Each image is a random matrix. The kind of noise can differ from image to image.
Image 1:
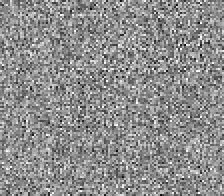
low rank plus noise
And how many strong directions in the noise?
five to eight
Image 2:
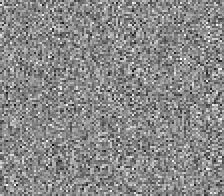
low rank plus noise
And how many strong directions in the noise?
five to eight
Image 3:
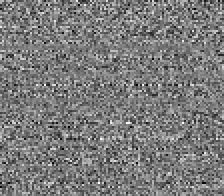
rows of uneven size
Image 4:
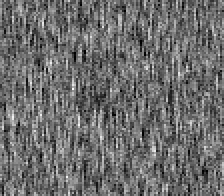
streaked along the columns
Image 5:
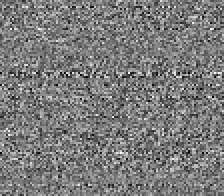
rows of uneven size
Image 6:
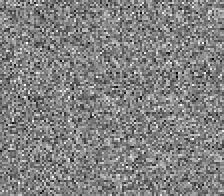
low rank plus noise
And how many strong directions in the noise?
two
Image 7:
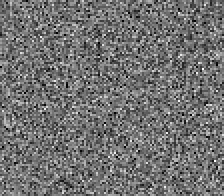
independent entries
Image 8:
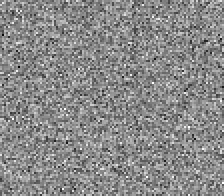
independent entries
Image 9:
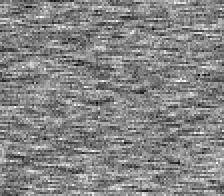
streaked along the rows
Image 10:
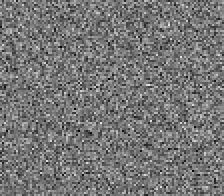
low rank plus noise
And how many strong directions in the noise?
three or four
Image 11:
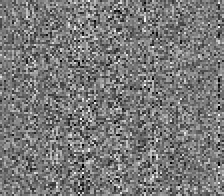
columns of uneven size
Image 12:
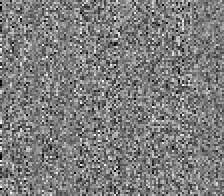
columns of uneven size
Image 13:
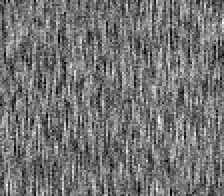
streaked along the columns
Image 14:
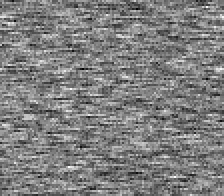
streaked along the rows
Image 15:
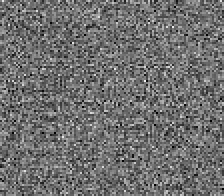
low rank plus noise
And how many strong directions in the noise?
three or four
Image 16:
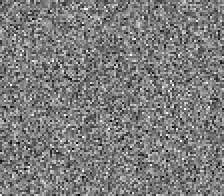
independent entries
